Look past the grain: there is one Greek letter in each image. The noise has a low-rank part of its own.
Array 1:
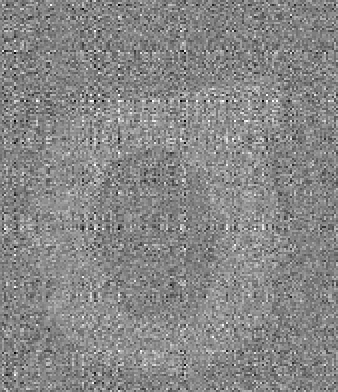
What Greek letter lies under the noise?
sigma
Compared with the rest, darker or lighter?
lighter
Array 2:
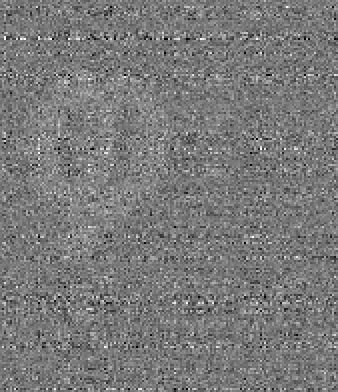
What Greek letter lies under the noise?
phi
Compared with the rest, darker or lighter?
lighter
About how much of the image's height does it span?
half
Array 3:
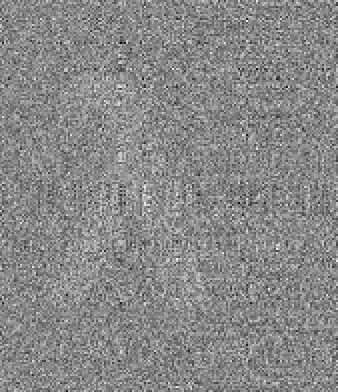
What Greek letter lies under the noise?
lambda
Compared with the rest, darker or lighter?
lighter
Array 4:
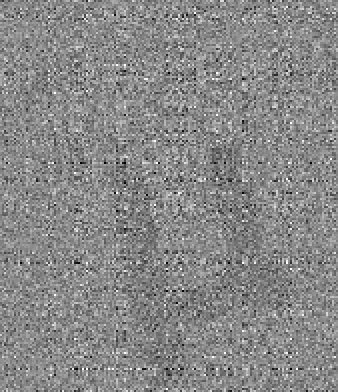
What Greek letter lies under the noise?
mu
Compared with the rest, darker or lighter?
darker
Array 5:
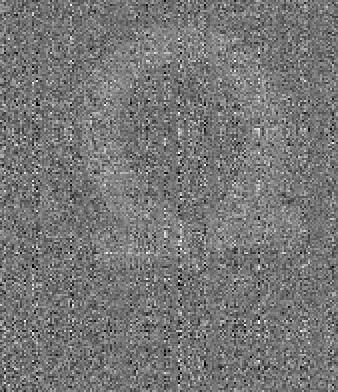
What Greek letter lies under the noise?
omega
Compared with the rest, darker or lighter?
lighter
